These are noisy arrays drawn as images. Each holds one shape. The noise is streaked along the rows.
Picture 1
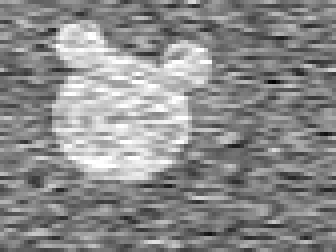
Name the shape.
bear's head
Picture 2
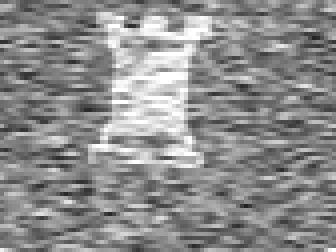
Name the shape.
chess rook
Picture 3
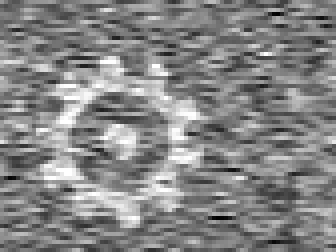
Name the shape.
gear
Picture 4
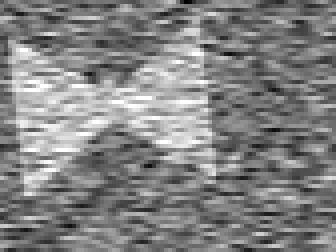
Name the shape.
bow tie
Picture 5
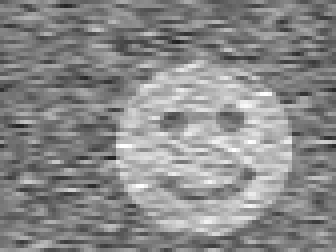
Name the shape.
smiling face
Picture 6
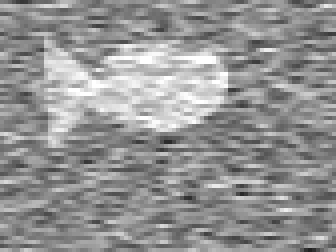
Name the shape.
fish
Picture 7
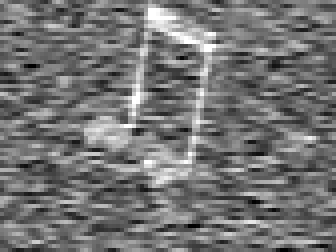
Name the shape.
pair of musical notes
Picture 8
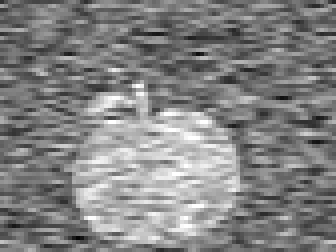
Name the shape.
apple
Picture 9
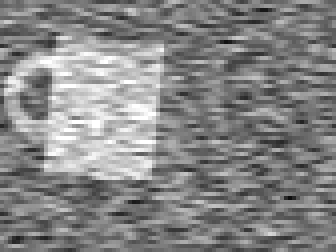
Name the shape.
cup
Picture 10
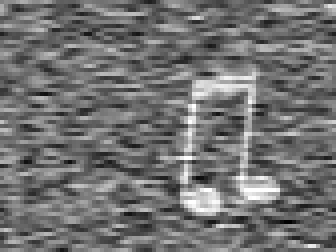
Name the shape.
pair of musical notes
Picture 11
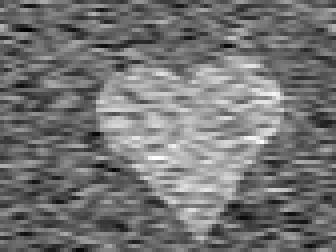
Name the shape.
heart
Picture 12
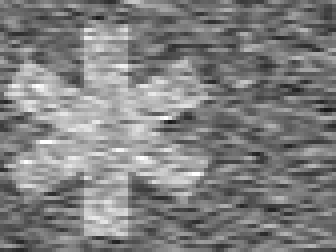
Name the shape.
asterisk
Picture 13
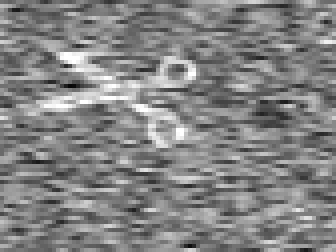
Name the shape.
pair of scissors
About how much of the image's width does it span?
half
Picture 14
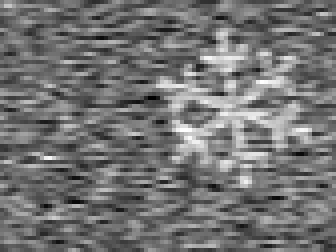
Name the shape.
snowflake
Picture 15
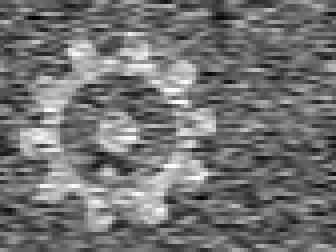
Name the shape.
gear
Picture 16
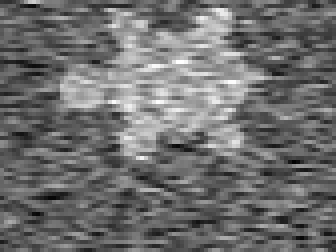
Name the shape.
turtle
